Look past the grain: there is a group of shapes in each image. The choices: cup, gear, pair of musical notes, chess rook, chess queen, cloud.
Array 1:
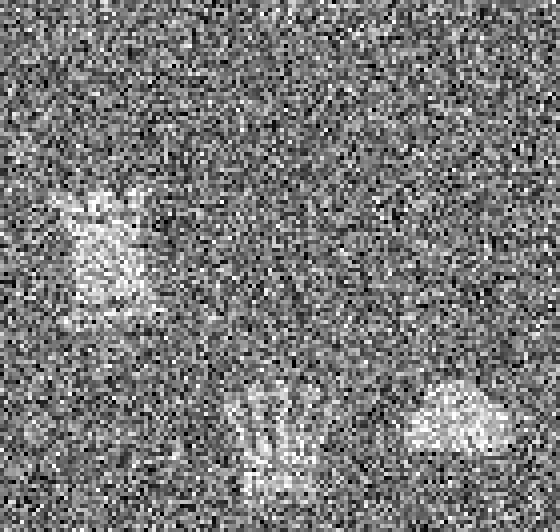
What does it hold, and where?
middle left: chess rook; bottom middle: chess queen; bottom right: cloud
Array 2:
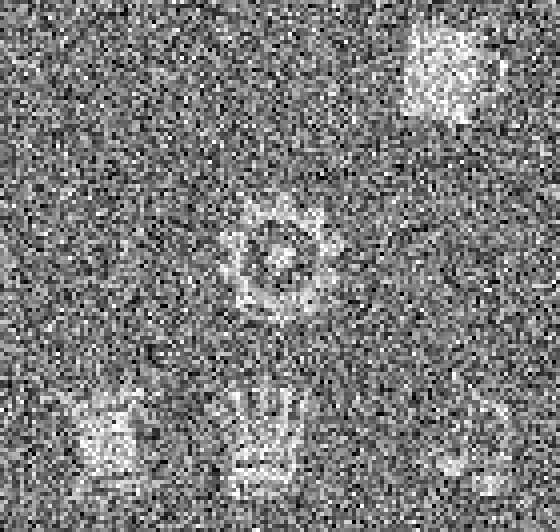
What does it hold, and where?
top right: cup; centre: gear; bottom left: chess rook; bottom middle: chess queen; bottom right: pair of musical notes
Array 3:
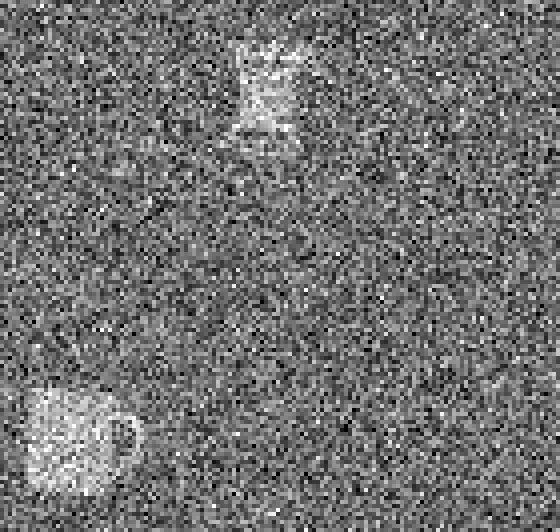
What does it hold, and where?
top middle: chess rook; bottom left: cup
